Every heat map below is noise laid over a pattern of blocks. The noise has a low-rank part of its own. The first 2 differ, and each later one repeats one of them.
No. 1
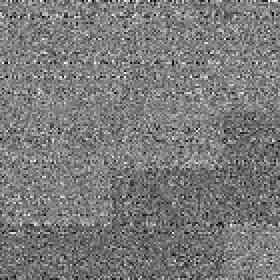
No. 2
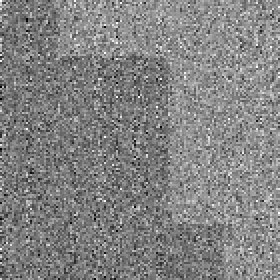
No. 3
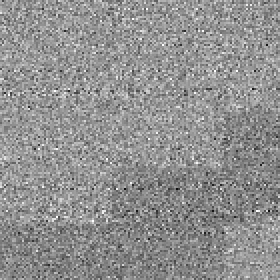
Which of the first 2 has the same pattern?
1
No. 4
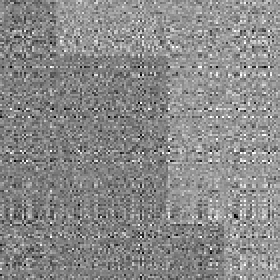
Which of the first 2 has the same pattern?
2
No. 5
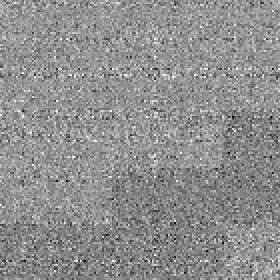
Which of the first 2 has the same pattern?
1
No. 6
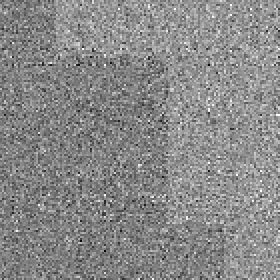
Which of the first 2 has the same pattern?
2
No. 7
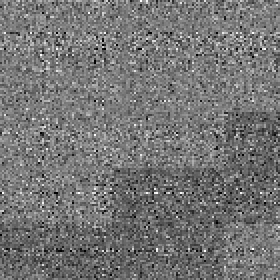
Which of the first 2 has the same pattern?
1
